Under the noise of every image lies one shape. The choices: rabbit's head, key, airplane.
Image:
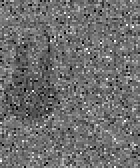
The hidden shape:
rabbit's head
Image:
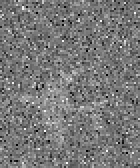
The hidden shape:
airplane
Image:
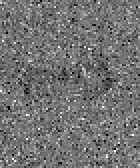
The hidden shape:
key
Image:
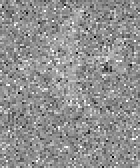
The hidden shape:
airplane
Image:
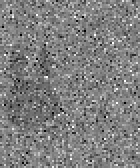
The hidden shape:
rabbit's head
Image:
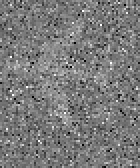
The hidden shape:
airplane
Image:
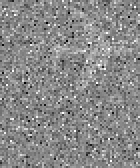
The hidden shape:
airplane
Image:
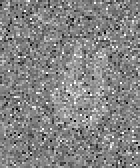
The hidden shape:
rabbit's head
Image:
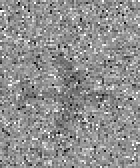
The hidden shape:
airplane
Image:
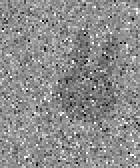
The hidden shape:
rabbit's head
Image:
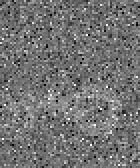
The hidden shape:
key
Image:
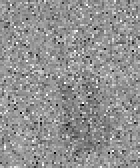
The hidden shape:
rabbit's head
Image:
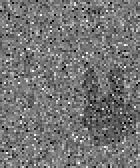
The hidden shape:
rabbit's head
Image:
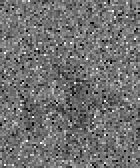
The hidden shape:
airplane
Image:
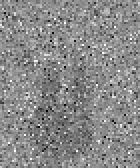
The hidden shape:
rabbit's head
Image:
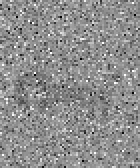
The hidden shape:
key
